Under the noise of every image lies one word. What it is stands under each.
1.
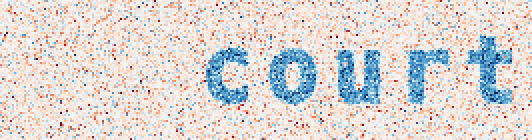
court
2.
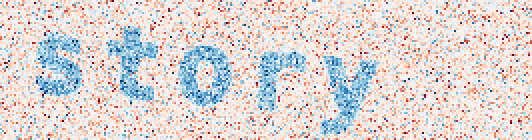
story
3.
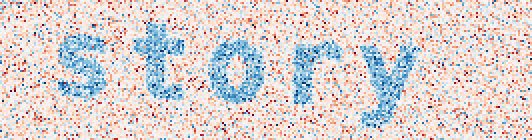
story
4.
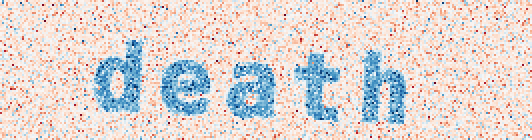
death
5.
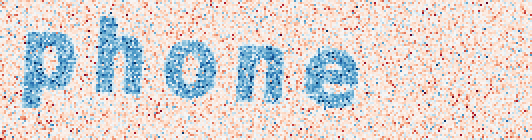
phone
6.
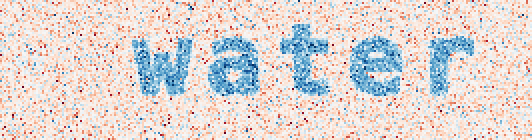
water
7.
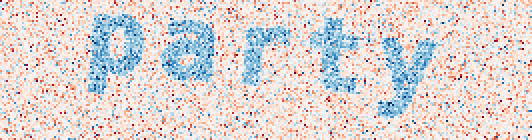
party
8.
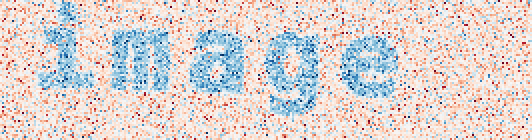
image
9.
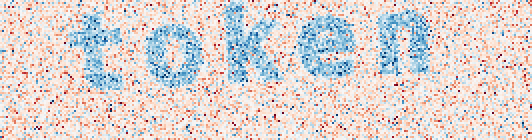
token
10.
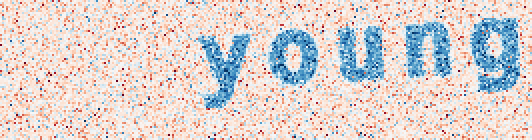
young
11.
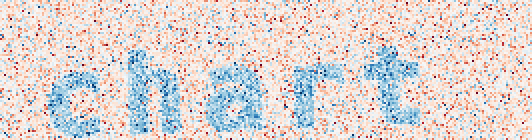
chart
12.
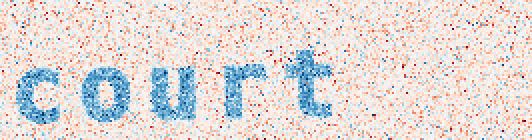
court
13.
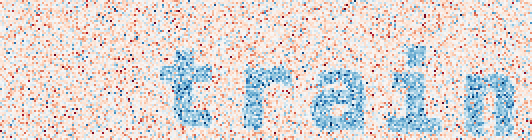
train
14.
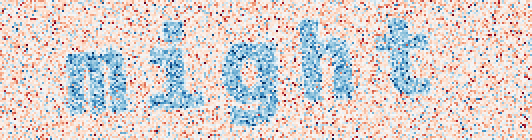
might
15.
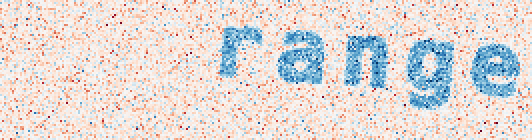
range
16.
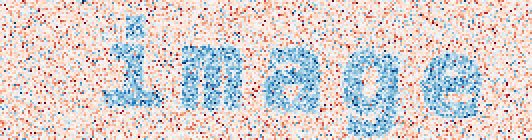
image
